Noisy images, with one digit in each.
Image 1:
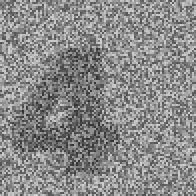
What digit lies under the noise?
4
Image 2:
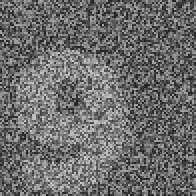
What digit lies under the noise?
9
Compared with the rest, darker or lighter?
lighter
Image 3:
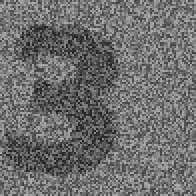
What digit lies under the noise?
3
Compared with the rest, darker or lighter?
darker
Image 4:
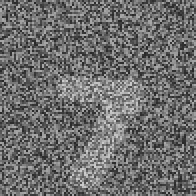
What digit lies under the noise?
7
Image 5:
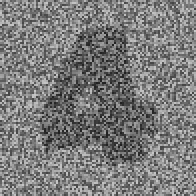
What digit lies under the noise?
4
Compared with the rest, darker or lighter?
darker
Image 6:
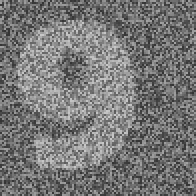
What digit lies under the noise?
9
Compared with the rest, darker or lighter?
lighter
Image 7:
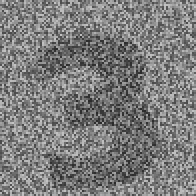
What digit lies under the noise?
3
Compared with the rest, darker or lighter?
darker
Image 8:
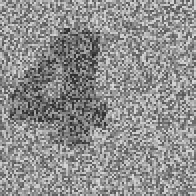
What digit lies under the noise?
4
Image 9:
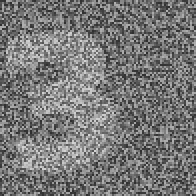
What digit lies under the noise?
3
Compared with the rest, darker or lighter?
lighter
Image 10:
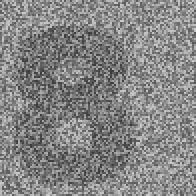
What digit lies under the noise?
8
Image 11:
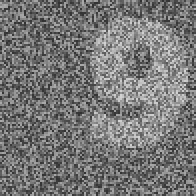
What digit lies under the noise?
9
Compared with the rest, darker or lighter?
lighter
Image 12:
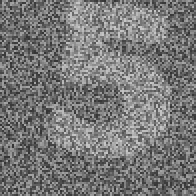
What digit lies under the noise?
5
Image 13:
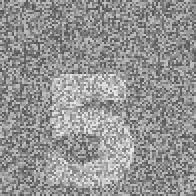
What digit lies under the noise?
5
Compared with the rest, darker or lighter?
lighter
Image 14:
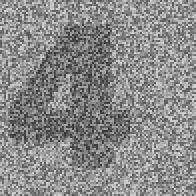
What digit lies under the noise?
4
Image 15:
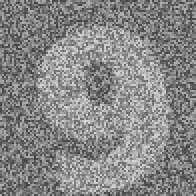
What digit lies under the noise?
9
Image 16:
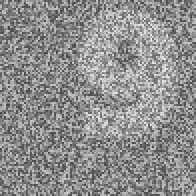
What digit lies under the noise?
9
